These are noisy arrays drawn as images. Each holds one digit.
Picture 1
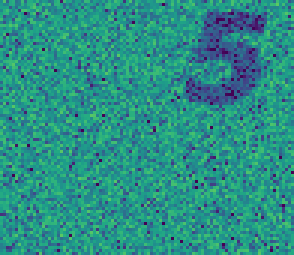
5
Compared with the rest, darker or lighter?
darker
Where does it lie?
top right
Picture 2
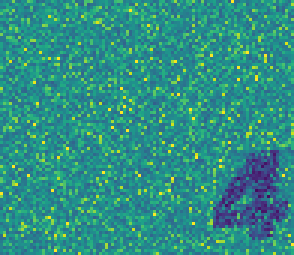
4
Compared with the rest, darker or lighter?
darker
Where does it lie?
bottom right
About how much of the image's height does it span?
a third
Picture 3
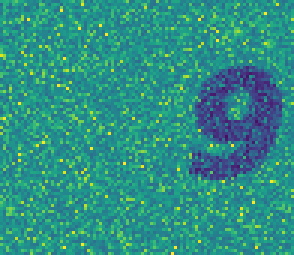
9
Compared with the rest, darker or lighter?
darker
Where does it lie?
middle right
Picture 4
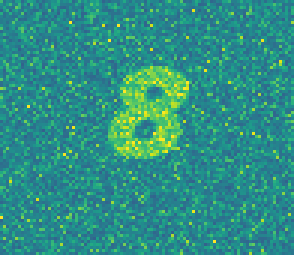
8
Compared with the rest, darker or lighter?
lighter
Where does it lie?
centre
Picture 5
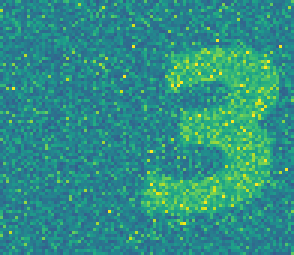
3
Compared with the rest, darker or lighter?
lighter
